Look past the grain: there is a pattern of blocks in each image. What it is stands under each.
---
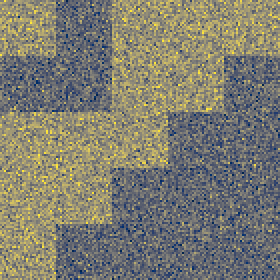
mirrored about the diagonal from the top left
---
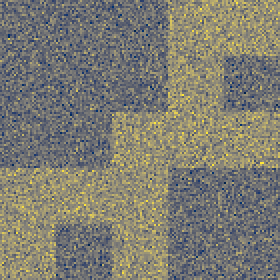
mirrored about the diagonal from the top left
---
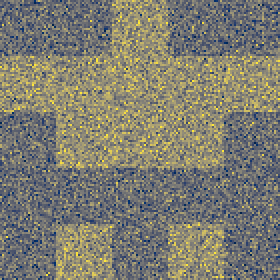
left and right mirror each other
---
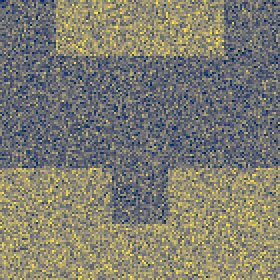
left and right mirror each other
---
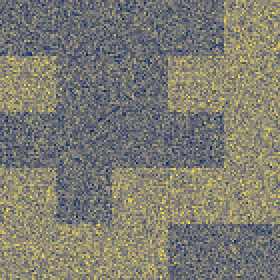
no symmetry
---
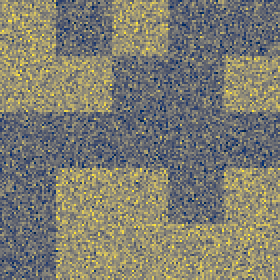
no symmetry
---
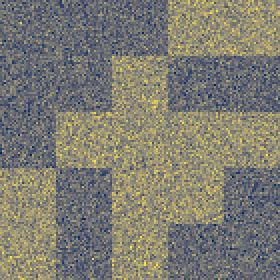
mirrored about the diagonal from the top left
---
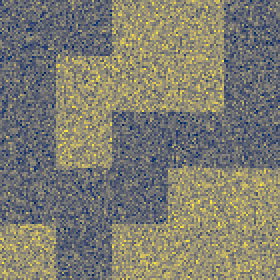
no symmetry
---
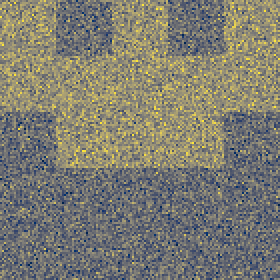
left and right mirror each other
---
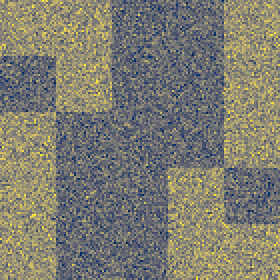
the same after a half turn
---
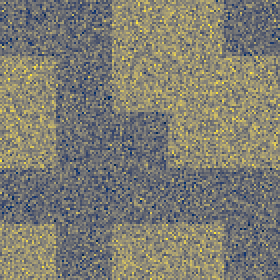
mirrored about the diagonal from the bottom left
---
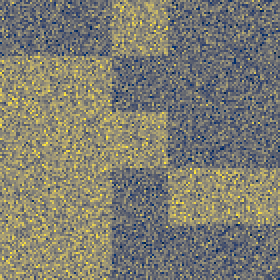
no symmetry
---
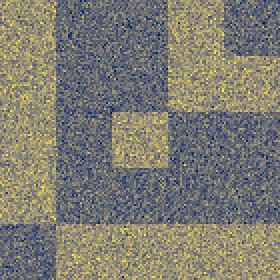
mirrored about the diagonal from the bottom left
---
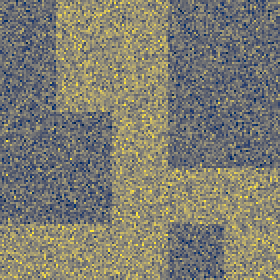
no symmetry
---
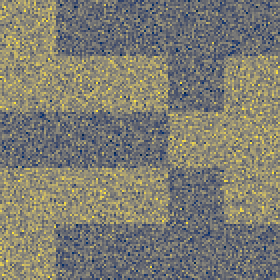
top and bottom mirror each other
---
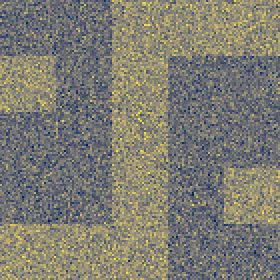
the same after a half turn
